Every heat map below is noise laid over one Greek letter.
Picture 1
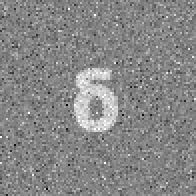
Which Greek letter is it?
delta
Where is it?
centre
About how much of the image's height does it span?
a third
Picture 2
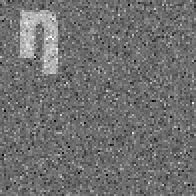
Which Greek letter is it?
eta
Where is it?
top left
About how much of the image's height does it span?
a third
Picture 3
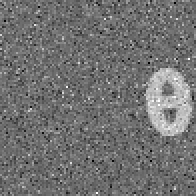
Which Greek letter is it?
theta
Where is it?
middle right
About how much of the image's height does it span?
a third
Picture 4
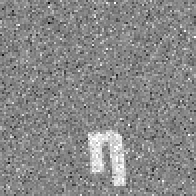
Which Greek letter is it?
eta
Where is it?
bottom middle
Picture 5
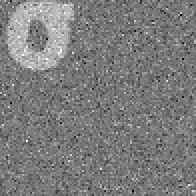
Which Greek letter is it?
sigma
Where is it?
top left
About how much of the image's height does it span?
a third
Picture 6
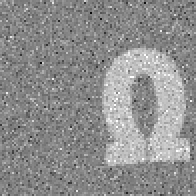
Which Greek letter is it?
omega
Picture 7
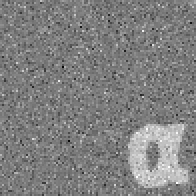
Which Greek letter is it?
alpha
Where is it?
bottom right
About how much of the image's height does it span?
a third
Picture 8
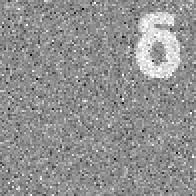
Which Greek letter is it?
delta
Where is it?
top right
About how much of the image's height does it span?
a third
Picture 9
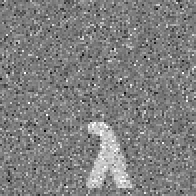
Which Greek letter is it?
lambda
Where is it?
bottom middle
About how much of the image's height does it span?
a third
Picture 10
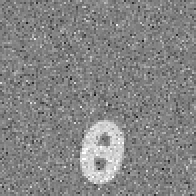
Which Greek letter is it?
theta
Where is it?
bottom middle
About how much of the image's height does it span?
a third
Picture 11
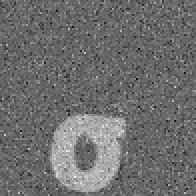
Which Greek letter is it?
sigma
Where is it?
bottom middle
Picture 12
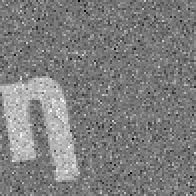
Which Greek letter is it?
eta
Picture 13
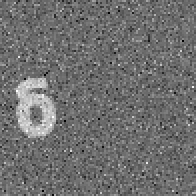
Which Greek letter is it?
delta
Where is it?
middle left
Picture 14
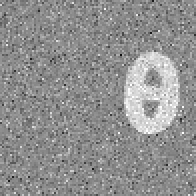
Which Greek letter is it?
theta
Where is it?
middle right
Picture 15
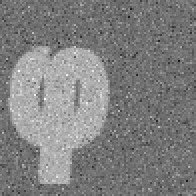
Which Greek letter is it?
phi
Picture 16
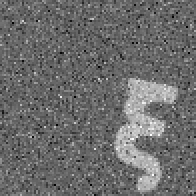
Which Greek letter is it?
xi
